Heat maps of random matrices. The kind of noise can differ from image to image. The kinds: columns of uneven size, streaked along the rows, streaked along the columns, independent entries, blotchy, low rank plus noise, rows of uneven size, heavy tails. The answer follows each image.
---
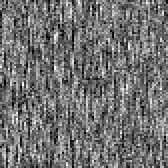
streaked along the columns
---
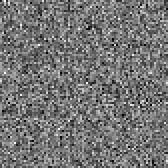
low rank plus noise
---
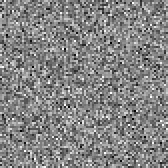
independent entries
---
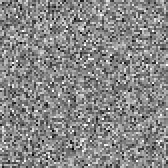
independent entries
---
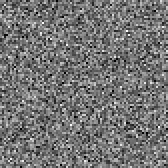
independent entries
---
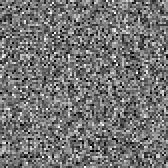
low rank plus noise
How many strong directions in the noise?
two
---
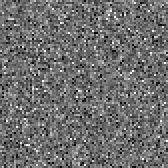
heavy tails
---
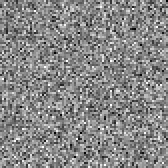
independent entries
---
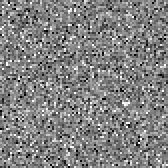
heavy tails
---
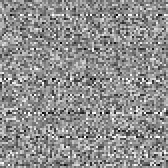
rows of uneven size
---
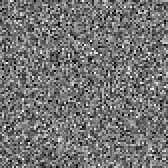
independent entries
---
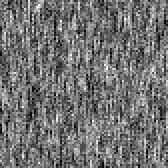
streaked along the columns
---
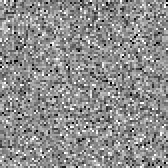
heavy tails
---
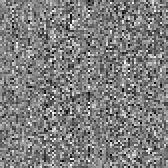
columns of uneven size
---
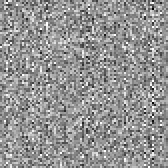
columns of uneven size
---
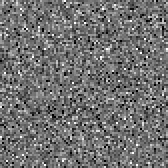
heavy tails
